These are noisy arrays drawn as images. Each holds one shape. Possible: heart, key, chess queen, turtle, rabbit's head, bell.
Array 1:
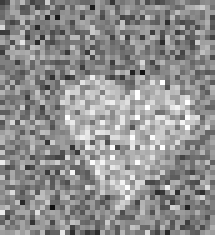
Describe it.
light heart
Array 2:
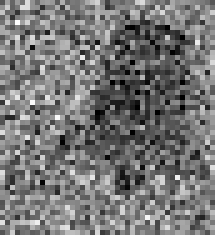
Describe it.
dark bell
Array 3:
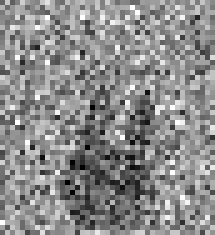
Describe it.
dark rabbit's head
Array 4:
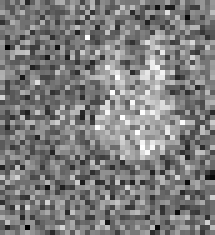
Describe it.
light rabbit's head
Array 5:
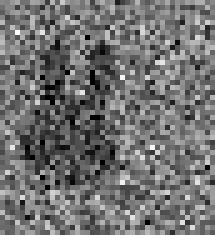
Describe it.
dark rabbit's head
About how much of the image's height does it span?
two thirds
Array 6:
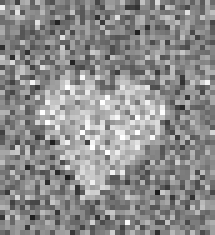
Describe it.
light heart
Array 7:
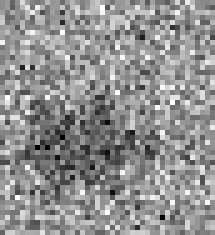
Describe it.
dark turtle
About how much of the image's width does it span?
two thirds
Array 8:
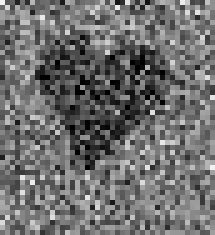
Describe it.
dark heart
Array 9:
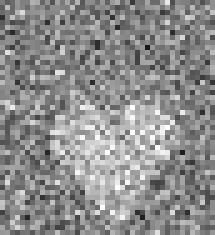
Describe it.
light heart
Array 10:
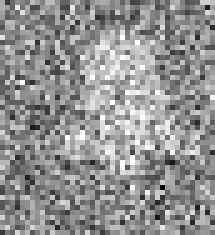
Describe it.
light bell
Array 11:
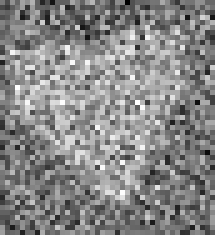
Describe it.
light heart
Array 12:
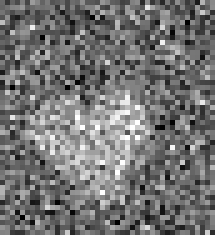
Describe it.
light heart
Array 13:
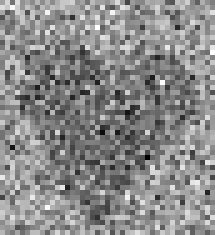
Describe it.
dark heart
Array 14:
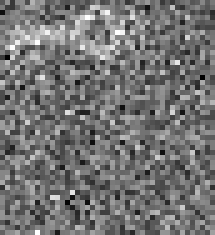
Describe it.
light key
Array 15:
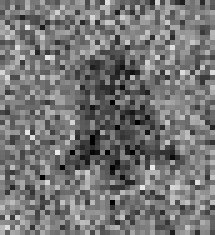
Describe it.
dark bell
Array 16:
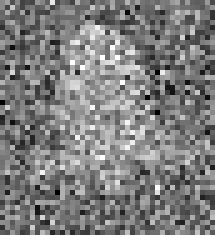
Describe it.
light bell
